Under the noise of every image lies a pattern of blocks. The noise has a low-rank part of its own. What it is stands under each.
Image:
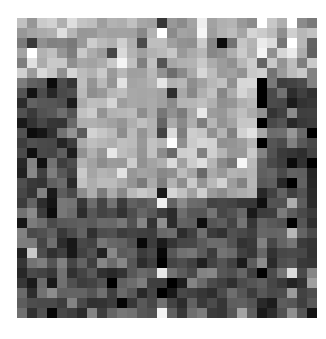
left and right mirror each other
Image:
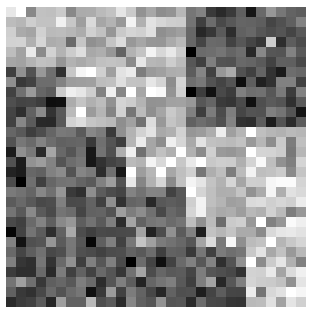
mirrored about the diagonal from the bottom left
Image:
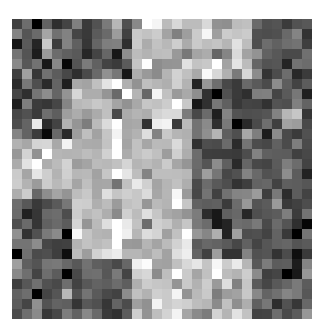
top and bottom mirror each other
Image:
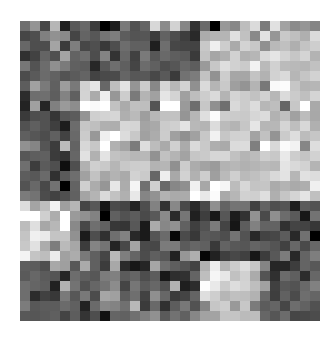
no symmetry
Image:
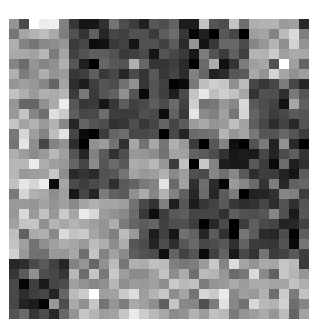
mirrored about the diagonal from the bottom left
